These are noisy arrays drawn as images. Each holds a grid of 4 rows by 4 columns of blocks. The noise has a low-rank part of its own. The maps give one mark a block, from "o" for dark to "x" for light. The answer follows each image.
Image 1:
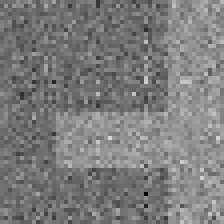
o o o x
o o o x
o x x x
o o o x
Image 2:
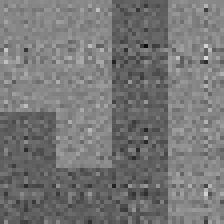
x x o x
x x o x
o x o x
o o o x
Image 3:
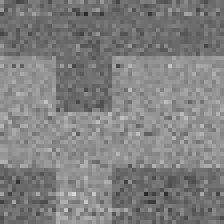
o o o o
x o x x
x x x x
o x o o
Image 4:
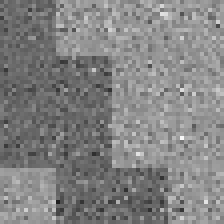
o x x x
o o x x
o o x x
x o o x
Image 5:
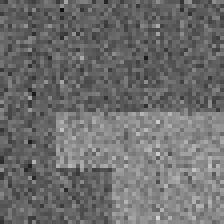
o o o o
o o o o
o x x x
o o x x
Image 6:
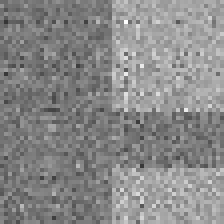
o o x x
o o x x
o o o o
o o x x
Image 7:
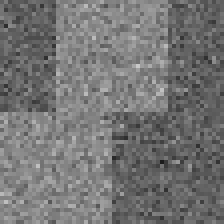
o x x o
o x x o
x x o o
x x o o
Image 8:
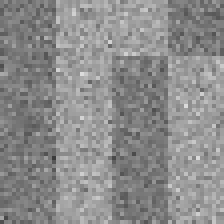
o x x o
o x o x
o x o x
o x o x
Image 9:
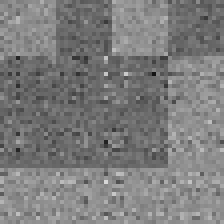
x o x o
o o o x
o o o x
x x x x
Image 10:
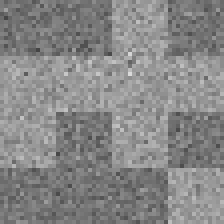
o o x o
x x x x
x o x o
o o o x
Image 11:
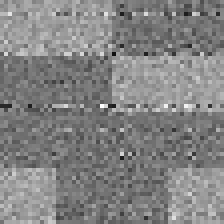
x x o o
o o x x
o o o o
x o o x
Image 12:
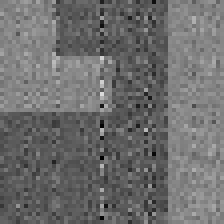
x o o x
x x o x
o o o x
o o o x
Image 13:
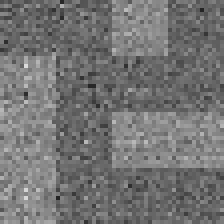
o o x o
x o o o
x o x x
x o o o
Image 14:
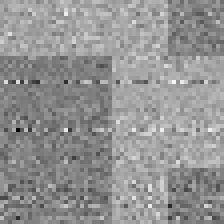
x x x o
o o x x
o o x x
o o x o
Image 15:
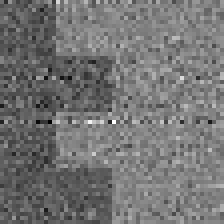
o x x x
o o x x
o x x x
o o x x
